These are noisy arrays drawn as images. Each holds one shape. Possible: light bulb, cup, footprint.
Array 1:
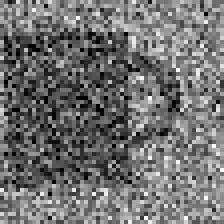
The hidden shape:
cup
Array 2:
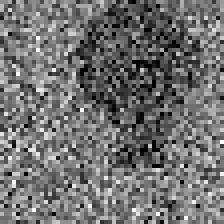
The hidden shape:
light bulb
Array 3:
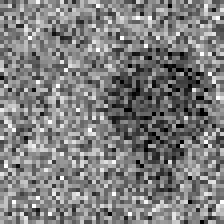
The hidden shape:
light bulb
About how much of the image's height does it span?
two thirds
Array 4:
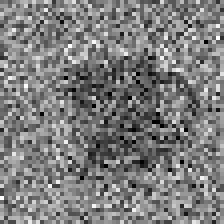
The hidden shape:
cup
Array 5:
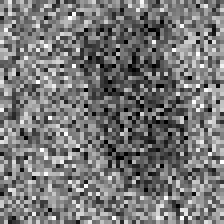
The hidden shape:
footprint
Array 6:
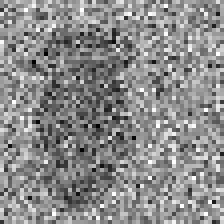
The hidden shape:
footprint
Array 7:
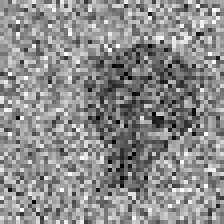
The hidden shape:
light bulb
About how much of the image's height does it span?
two thirds
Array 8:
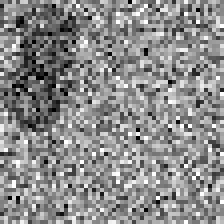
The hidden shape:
footprint
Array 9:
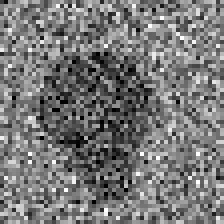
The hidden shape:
light bulb
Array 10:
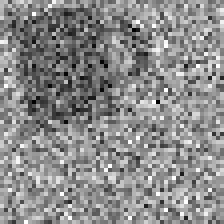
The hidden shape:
cup
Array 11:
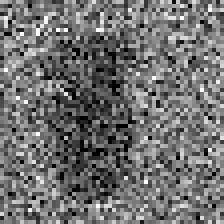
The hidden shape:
footprint
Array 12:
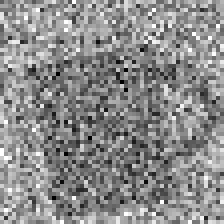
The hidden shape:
cup
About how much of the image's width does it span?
nearly all
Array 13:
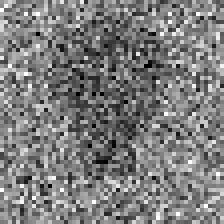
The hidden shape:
light bulb
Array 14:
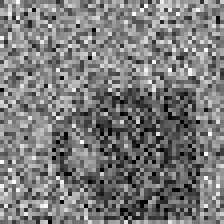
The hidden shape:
cup
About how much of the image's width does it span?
two thirds
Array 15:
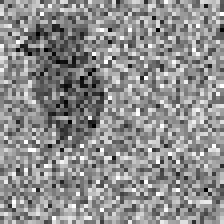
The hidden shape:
footprint
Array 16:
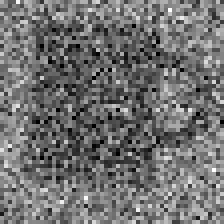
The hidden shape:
cup
